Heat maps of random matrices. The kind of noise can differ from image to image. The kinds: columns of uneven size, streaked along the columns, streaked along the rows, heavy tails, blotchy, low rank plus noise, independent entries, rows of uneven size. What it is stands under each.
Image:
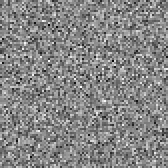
independent entries
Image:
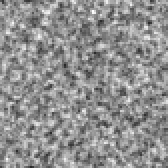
blotchy
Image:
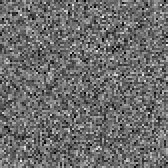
independent entries
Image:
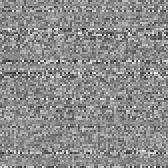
rows of uneven size
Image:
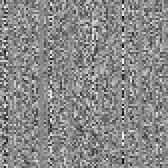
columns of uneven size
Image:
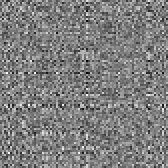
low rank plus noise
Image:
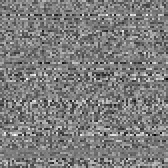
rows of uneven size
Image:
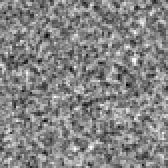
blotchy
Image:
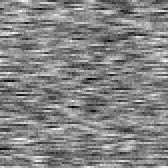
streaked along the rows
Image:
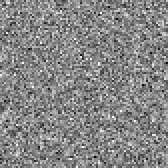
independent entries
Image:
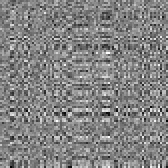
low rank plus noise
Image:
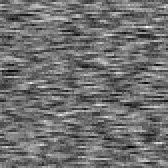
streaked along the rows
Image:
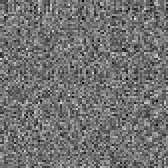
low rank plus noise
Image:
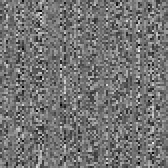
columns of uneven size
